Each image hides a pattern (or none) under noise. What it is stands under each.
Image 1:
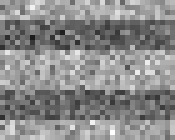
horizontal stripes
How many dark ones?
2
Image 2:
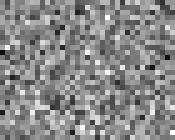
only noise
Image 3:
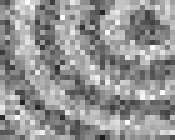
rings round one point
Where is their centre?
top right
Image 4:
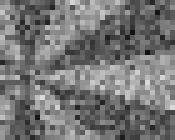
spokes from one point
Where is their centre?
middle left
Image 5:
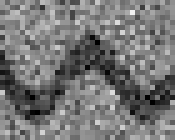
a wavy band
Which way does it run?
left to right
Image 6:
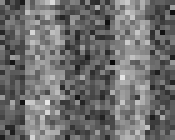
vertical stripes
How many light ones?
2
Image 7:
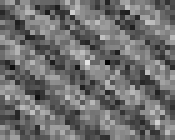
diagonal stripes
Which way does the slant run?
top left to bottom right
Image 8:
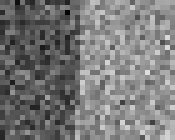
a sharp edge
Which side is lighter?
right
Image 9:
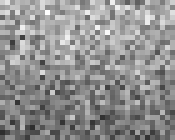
a smooth slope
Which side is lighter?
top
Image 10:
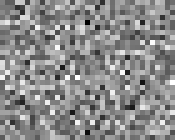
only noise
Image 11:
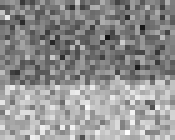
a sharp edge
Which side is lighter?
bottom
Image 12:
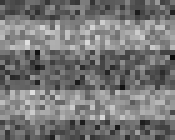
horizontal stripes
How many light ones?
2
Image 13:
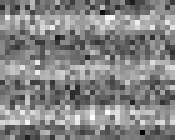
horizontal stripes
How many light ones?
3
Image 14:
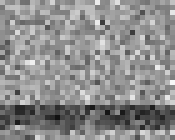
one horizontal stripe
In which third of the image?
bottom
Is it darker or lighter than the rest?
darker
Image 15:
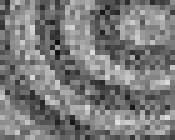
rings round one point
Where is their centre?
top right
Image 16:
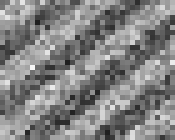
diagonal stripes
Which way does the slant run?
bottom left to top right
